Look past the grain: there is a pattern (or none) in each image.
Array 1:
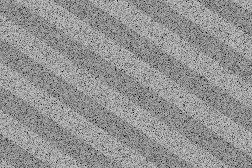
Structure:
diagonal stripes
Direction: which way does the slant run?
top left to bottom right
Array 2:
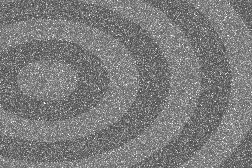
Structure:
rings round one point
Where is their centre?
middle left
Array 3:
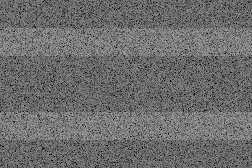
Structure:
horizontal stripes
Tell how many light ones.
2
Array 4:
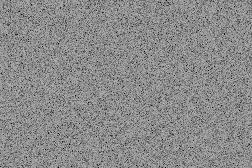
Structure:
only noise
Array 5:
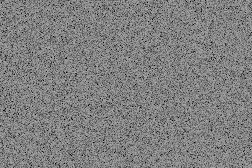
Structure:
only noise
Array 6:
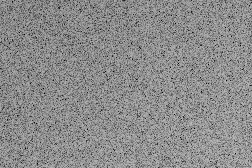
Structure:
a smooth slope
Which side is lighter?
bottom right
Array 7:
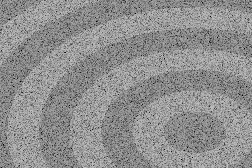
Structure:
rings round one point
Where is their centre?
bottom right
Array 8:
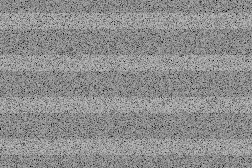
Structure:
horizontal stripes
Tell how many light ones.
4
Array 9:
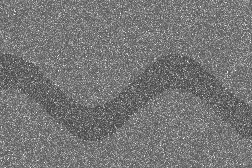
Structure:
a wavy band
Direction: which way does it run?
left to right
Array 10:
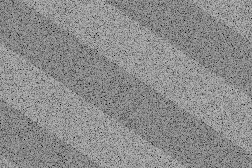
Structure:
diagonal stripes
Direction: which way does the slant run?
top left to bottom right
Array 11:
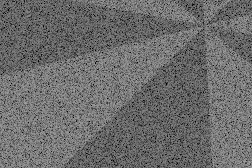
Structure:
spokes from one point
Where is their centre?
top right
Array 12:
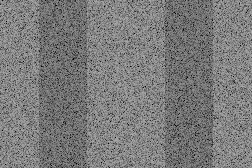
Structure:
vertical stripes
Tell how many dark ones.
2
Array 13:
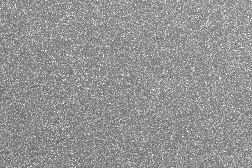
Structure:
a smooth slope
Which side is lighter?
top right
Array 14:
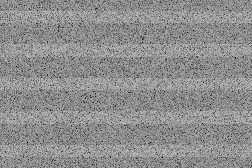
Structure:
horizontal stripes
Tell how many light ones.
5
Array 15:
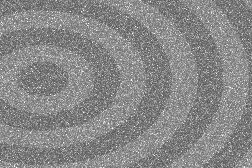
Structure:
rings round one point
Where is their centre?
middle left
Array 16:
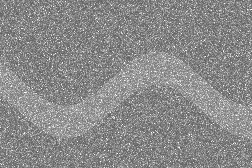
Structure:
a wavy band
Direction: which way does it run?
left to right
